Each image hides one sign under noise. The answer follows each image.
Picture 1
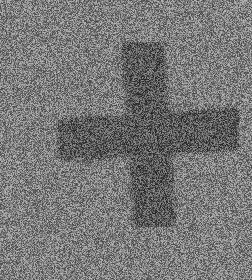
plus sign
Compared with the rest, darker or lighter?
darker
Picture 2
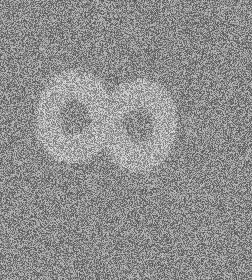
infinity sign
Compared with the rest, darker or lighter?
lighter
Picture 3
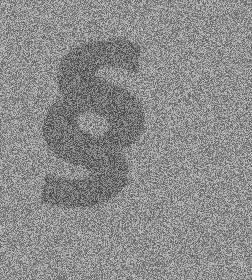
section sign
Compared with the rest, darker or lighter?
darker
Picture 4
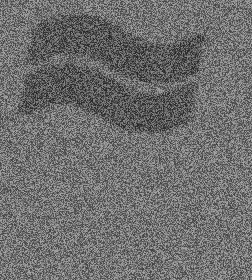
approximately sign
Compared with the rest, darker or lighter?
darker
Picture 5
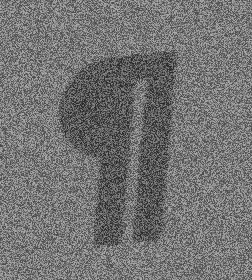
pilcrow
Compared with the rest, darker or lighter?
darker
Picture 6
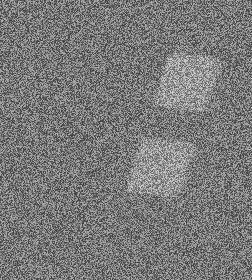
colon
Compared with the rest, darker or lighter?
lighter
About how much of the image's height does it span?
half
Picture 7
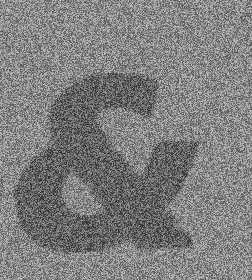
ampersand
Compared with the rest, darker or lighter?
darker
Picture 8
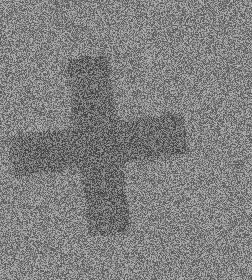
plus sign
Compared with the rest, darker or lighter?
darker
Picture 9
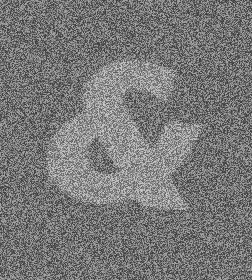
ampersand
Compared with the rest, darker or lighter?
lighter
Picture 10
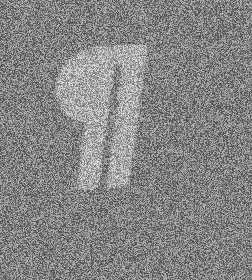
pilcrow
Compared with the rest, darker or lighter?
lighter
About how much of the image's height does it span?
half
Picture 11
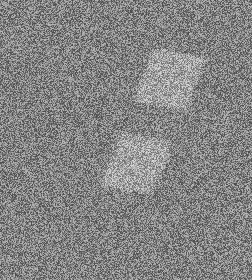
colon
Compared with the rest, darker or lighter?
lighter
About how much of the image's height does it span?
half
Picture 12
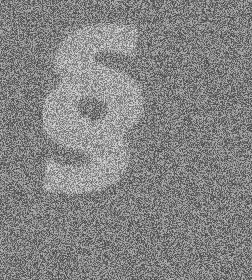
section sign
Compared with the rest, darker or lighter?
lighter
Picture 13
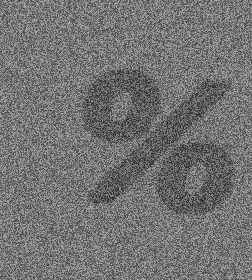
percent sign
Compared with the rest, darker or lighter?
darker
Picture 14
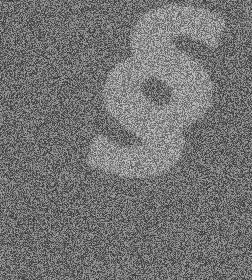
section sign
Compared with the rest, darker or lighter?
lighter
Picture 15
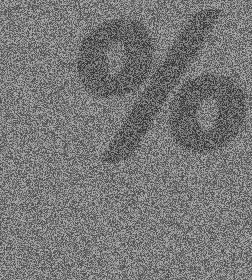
percent sign
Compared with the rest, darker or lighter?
darker
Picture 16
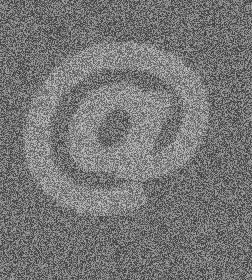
at sign
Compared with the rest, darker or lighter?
lighter
